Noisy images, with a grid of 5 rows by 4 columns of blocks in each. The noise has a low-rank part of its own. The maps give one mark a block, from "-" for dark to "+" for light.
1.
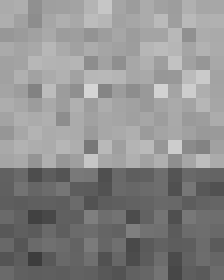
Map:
+ + + +
+ + + +
+ + + +
- - - -
- - - -
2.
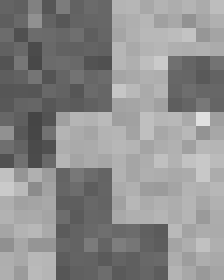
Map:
- - + +
- - + -
- + + +
+ - + +
+ - - +
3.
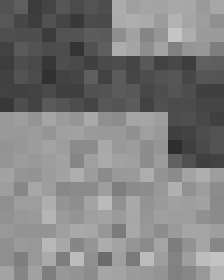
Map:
- - + +
- - - -
+ + + -
+ + + +
+ + + +
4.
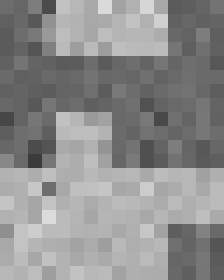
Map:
- + + -
- - - -
- + - -
+ + + +
+ + + -
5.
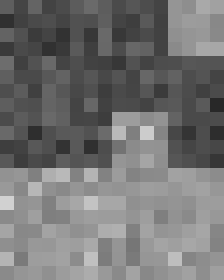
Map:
- - - +
- - - -
- - + -
+ + + +
+ + + +
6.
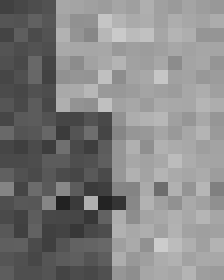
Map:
- + + +
- + + +
- - + +
- - + +
- - + +
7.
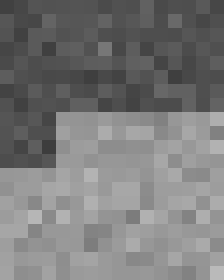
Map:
- - - -
- - - -
- + + +
+ + + +
+ + + +
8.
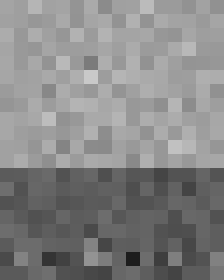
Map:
+ + + +
+ + + +
+ + + +
- - - -
- - - -
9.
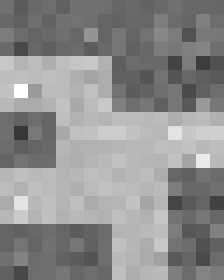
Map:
- - - -
+ + - -
- + + +
+ + + -
- - + -
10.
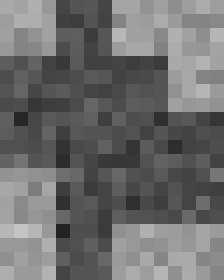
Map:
+ - + +
- - - +
- - - -
+ - - -
+ - + +
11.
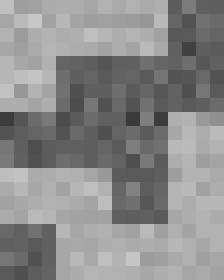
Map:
+ + + -
+ - - -
- - - +
+ + - +
- + + +
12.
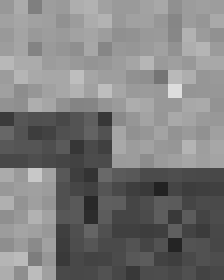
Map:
+ + + +
+ + + +
- - + +
+ - - -
+ - - -
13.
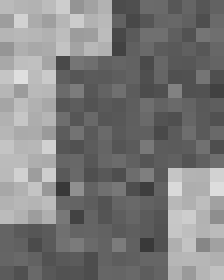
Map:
+ + - -
+ - - -
+ - - -
+ - - +
- - - +
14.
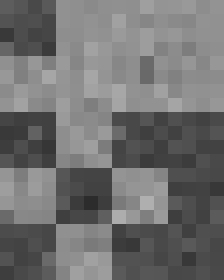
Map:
- + + +
+ + + +
- + - -
+ - + -
- + - -
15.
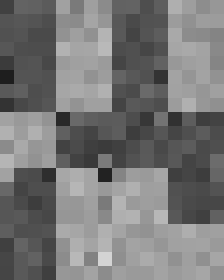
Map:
- + - +
- + - +
+ - - -
- + + -
- + + +
